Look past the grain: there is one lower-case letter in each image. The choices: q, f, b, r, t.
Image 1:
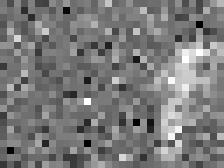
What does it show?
light f
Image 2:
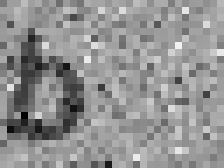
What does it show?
dark b
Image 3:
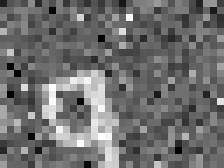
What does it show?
light q
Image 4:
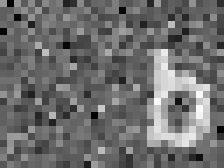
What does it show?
light b
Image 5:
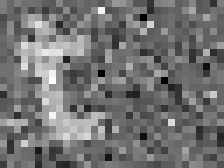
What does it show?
light t
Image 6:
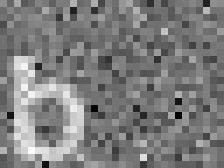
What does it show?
light b
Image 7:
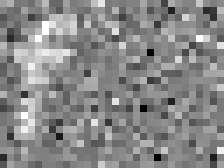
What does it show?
light f
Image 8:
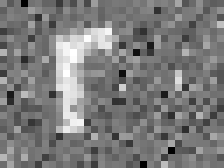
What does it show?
light r
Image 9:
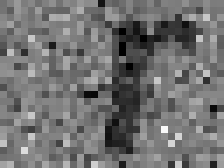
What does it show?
dark r
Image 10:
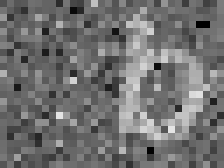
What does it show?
light b
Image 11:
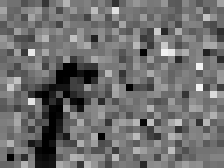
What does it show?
dark f
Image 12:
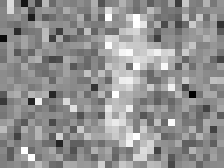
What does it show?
light t
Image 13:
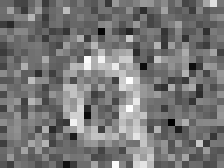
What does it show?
light q
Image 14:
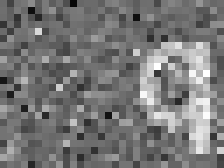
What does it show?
light q
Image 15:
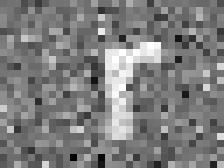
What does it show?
light r
